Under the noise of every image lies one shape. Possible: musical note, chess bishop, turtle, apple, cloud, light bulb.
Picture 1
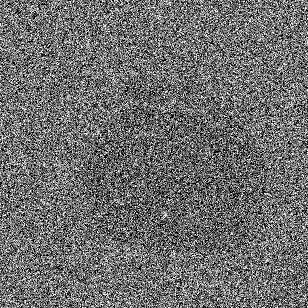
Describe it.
dark apple
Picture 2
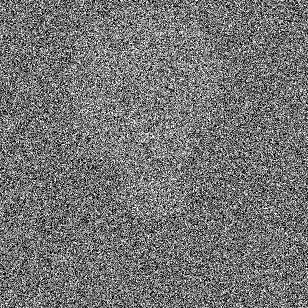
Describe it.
light light bulb
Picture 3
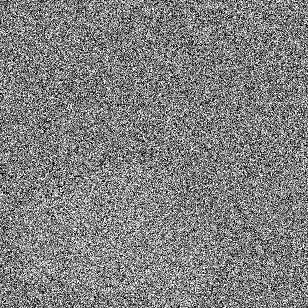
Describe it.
light cloud
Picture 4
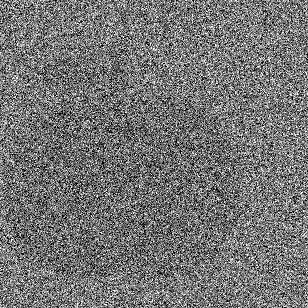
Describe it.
dark apple
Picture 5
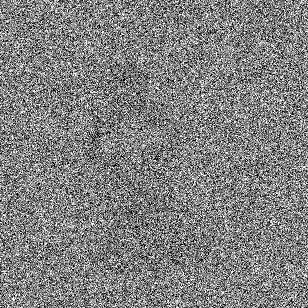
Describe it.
dark chess bishop
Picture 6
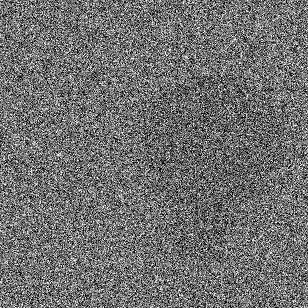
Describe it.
dark light bulb
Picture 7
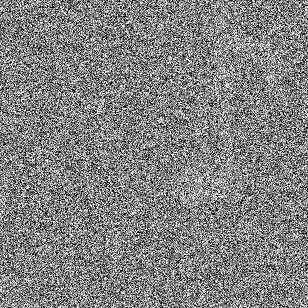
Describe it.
light musical note
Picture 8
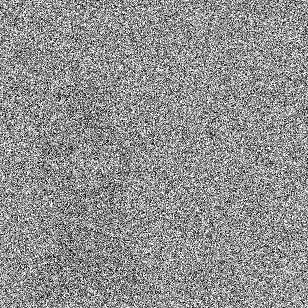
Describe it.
dark chess bishop
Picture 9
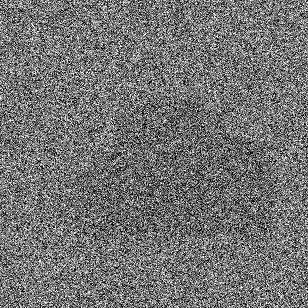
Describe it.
dark cloud
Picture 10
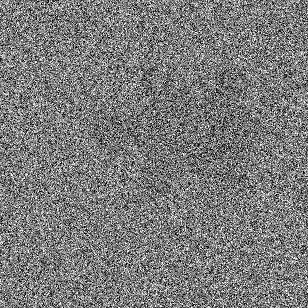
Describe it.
dark turtle
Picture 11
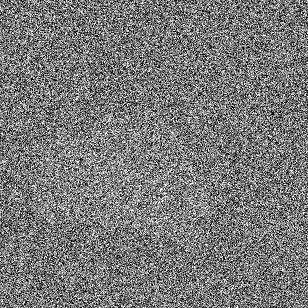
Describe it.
light cloud
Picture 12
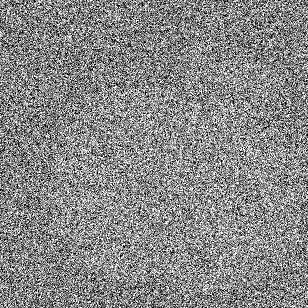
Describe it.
light apple
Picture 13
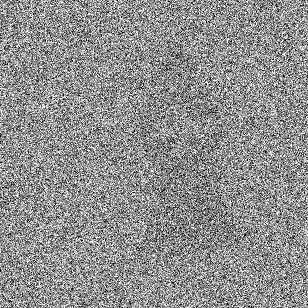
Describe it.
dark chess bishop
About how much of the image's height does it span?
two thirds
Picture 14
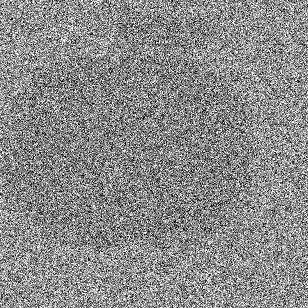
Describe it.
dark apple
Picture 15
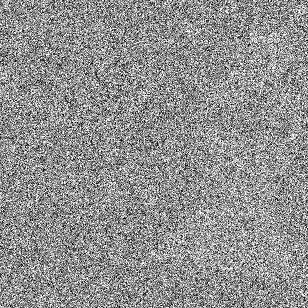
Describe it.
light chess bishop
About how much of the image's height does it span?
nearly all
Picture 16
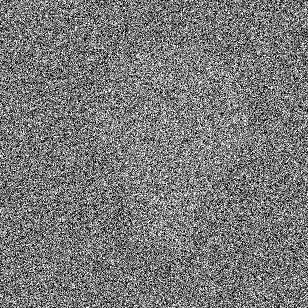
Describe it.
light light bulb
